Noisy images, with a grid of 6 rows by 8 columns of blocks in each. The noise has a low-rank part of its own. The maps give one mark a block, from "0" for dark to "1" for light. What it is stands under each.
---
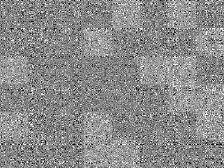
0 0 0 0 1 0 1 0
0 0 0 1 0 0 0 1
1 0 0 0 0 1 1 0
0 0 0 0 0 0 1 1
1 0 0 1 0 0 0 1
0 0 0 1 1 0 0 0
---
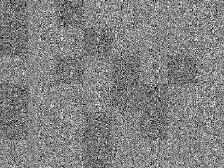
0 1 0 1 1 1 1 1
0 1 1 0 1 1 1 1
1 1 0 1 0 1 0 1
0 1 1 1 0 0 1 1
0 1 1 0 1 0 1 1
1 1 1 0 1 1 1 1
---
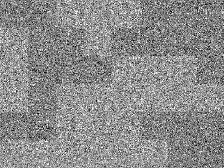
0 0 1 1 1 0 0 0
1 0 0 1 0 0 0 0
1 0 0 0 1 1 1 0
1 0 1 1 1 1 1 1
0 0 1 1 1 0 0 0
1 1 1 1 1 1 0 0
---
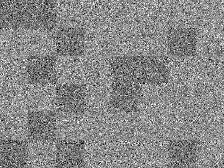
0 0 1 1 1 1 1 1
1 1 0 1 1 1 0 1
1 0 1 1 0 0 1 1
1 1 0 1 0 1 1 1
1 0 1 1 1 1 1 1
0 1 0 1 1 1 0 1
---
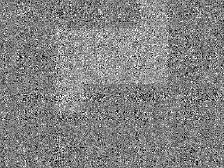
0 0 0 0 0 1 0 0
0 0 1 1 1 1 0 0
0 0 1 1 1 1 0 0
0 0 1 0 0 0 0 0
0 0 0 0 0 0 0 0
0 0 0 0 0 0 0 0
